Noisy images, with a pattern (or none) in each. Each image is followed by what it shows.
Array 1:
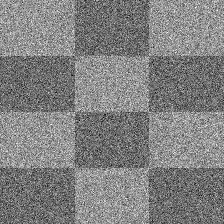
a checkerboard
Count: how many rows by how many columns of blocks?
4 by 3
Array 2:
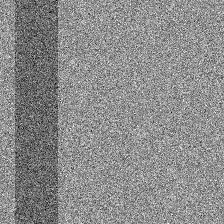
one band of columns
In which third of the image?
left
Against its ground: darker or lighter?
darker
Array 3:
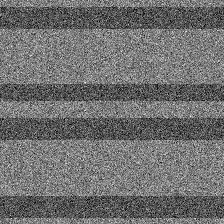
bands of rows
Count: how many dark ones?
4
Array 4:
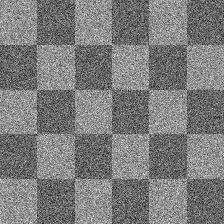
a checkerboard
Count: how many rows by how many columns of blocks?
5 by 6
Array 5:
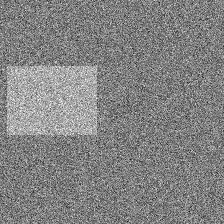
one block
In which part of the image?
middle left
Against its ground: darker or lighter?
lighter
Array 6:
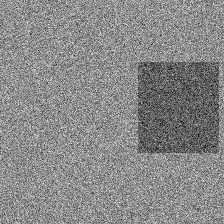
one block
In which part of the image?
middle right
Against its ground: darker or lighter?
darker
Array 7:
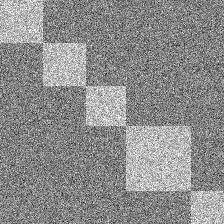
blocks along the diagonal
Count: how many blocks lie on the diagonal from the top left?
5
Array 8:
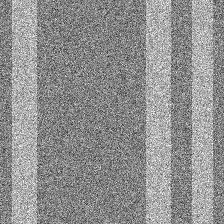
bands of columns
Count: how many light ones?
3
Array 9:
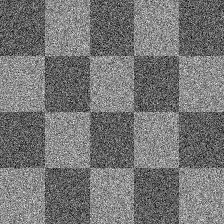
a checkerboard
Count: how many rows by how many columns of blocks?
4 by 5
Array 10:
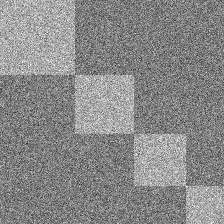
blocks along the diagonal
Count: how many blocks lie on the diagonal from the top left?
4
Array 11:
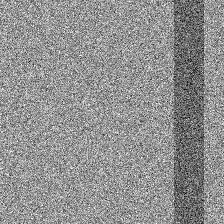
one band of columns
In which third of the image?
right
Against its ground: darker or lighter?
darker
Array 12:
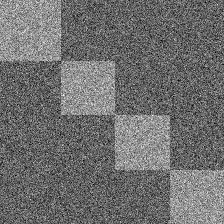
blocks along the diagonal
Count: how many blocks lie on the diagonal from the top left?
4
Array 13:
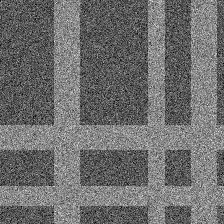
bands of rows crossing bands of columns
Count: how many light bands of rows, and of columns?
2 and 3
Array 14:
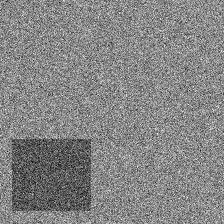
one block
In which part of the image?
bottom left
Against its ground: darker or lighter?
darker
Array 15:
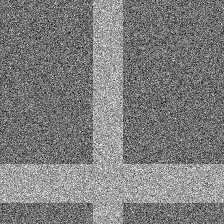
bands of rows crossing bands of columns
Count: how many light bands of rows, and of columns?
1 and 1
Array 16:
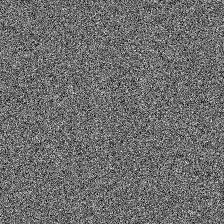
only noise
